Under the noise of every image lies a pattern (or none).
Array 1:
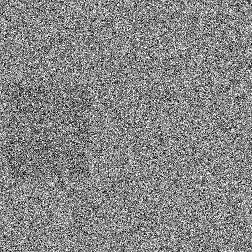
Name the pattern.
one block
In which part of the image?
middle left
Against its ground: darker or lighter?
darker
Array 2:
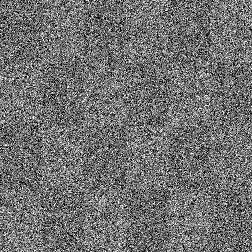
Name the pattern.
a checkerboard
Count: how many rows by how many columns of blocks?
4 by 6
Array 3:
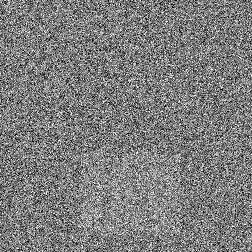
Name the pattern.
one block
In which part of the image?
bottom middle
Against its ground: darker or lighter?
lighter
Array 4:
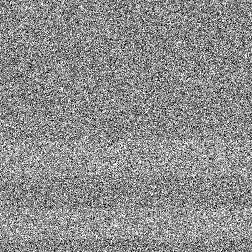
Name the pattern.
bands of rows
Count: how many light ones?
2
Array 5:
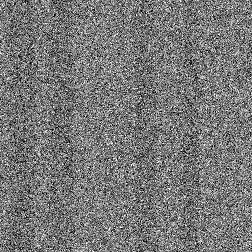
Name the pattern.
bands of columns
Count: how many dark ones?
4
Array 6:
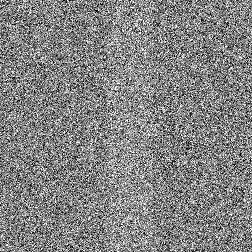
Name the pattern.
one band of columns
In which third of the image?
middle
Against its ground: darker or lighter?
lighter
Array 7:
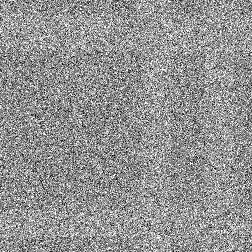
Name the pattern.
bands of rows crossing bands of columns
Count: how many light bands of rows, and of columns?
2 and 2
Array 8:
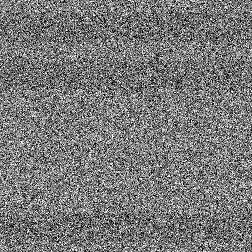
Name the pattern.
bands of rows
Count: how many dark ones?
3
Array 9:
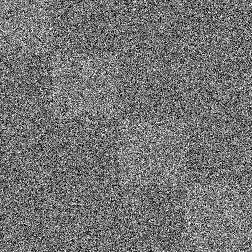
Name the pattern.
blocks along the diagonal
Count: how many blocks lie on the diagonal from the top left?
4
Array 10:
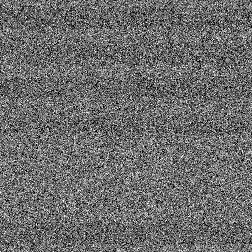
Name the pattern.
bands of rows
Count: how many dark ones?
5
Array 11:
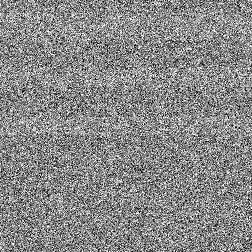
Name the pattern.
bands of rows
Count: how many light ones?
3
